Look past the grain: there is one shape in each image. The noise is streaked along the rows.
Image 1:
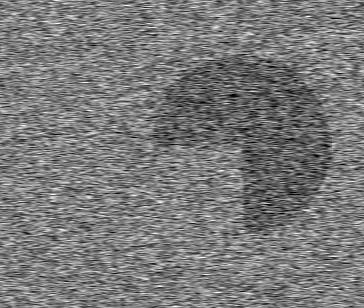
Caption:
dark disc with a wedge cut out
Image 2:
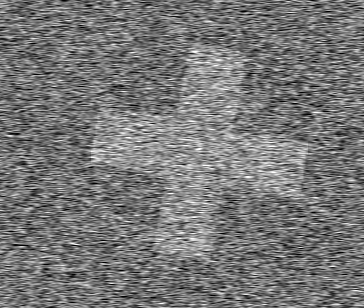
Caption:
light cross
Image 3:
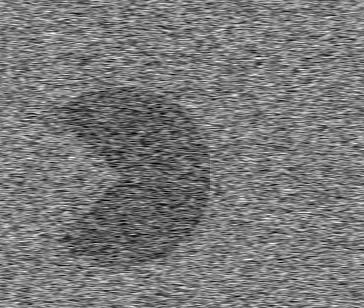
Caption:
dark disc with a wedge cut out
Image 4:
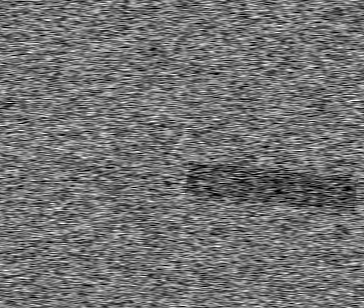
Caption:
dark bar
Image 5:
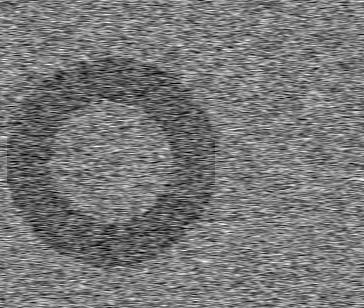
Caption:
dark ring
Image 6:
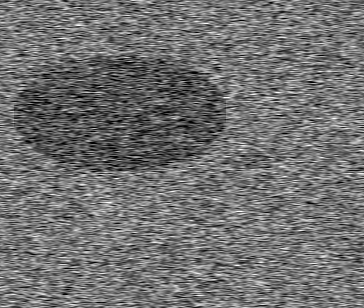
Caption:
dark ellipse
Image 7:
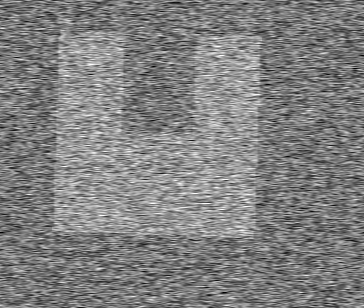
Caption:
light square with a notch
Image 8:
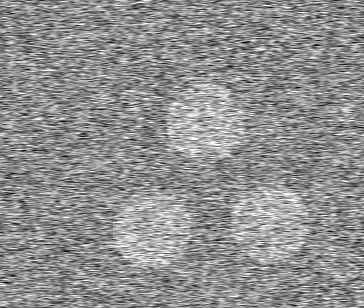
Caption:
light three dots
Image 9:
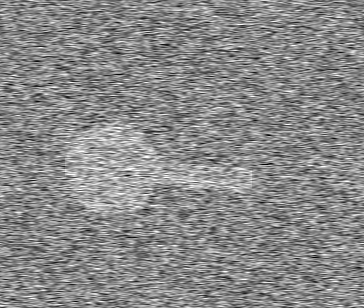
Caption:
light lollipop
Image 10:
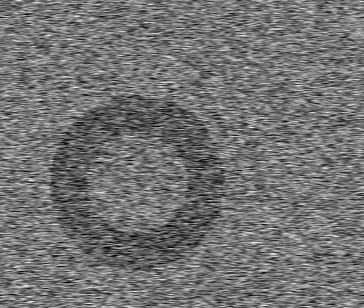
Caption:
dark ring
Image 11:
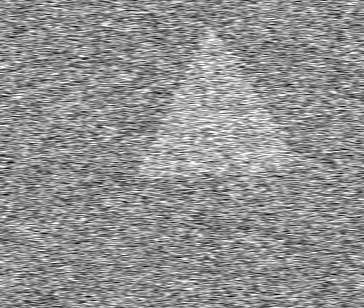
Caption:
light triangle
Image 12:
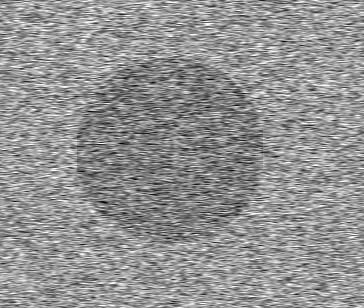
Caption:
dark disc
